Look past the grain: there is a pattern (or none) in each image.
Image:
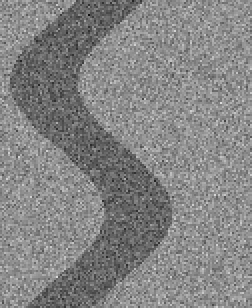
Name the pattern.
a wavy band
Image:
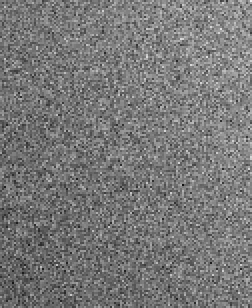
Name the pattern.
a smooth slope
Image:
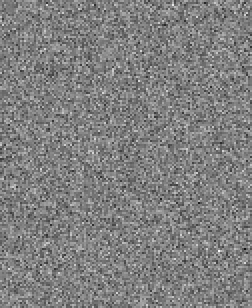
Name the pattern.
only noise
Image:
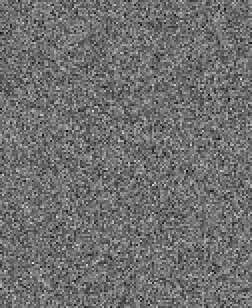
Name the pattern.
only noise
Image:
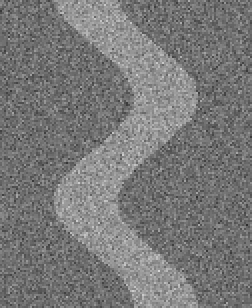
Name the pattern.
a wavy band
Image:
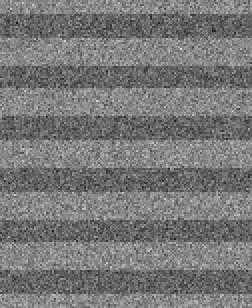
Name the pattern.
horizontal stripes
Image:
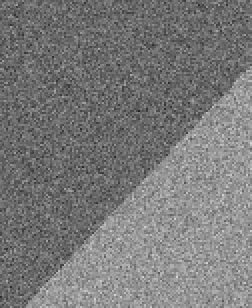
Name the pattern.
a sharp edge
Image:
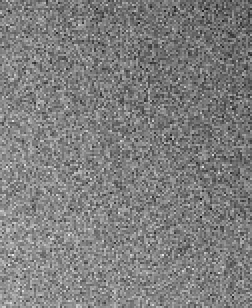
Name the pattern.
a smooth slope
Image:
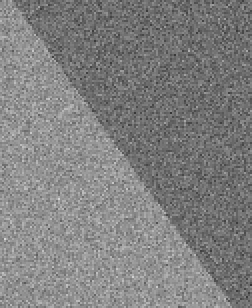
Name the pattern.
a sharp edge
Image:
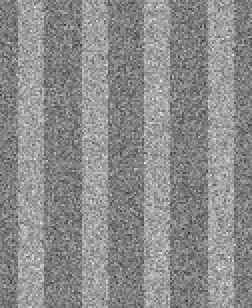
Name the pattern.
vertical stripes
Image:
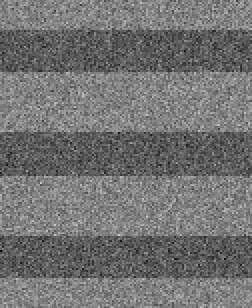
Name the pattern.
horizontal stripes
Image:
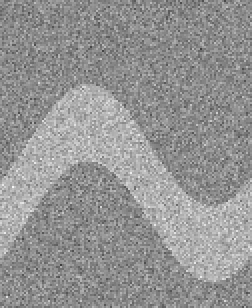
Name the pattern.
a wavy band
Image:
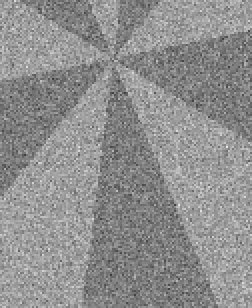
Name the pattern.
spokes from one point
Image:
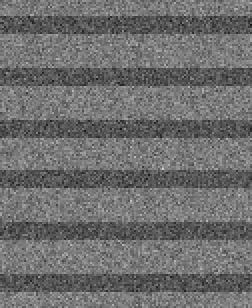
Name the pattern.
horizontal stripes
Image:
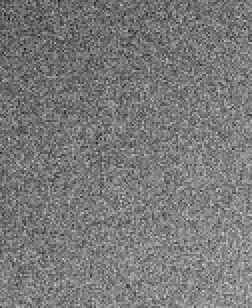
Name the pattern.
a smooth slope
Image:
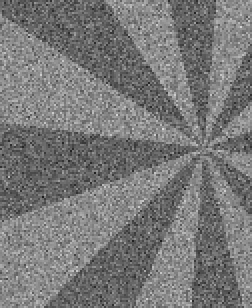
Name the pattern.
spokes from one point
